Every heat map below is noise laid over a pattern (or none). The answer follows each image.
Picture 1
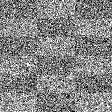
a checkerboard
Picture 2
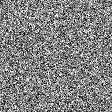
only noise
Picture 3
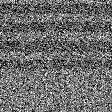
bands of rows
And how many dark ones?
4
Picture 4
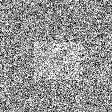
one block
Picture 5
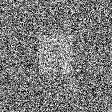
one block
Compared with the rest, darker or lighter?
lighter
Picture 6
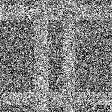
bands of rows crossing bands of columns
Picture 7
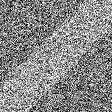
a diagonal band
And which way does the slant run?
bottom left to top right
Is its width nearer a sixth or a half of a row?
a half
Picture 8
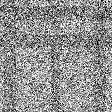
bands of rows crossing bands of columns
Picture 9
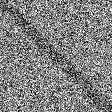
a diagonal band
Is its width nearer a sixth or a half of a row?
a sixth
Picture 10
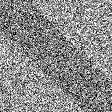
a diagonal band
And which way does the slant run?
top left to bottom right
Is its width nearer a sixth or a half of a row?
a half
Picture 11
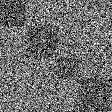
blocks along the diagonal
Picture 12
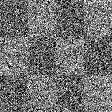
a checkerboard
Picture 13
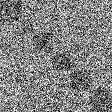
blocks along the diagonal
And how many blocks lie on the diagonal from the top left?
6
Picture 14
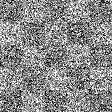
a checkerboard
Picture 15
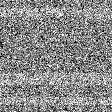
bands of rows
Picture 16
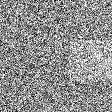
one block
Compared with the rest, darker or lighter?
lighter
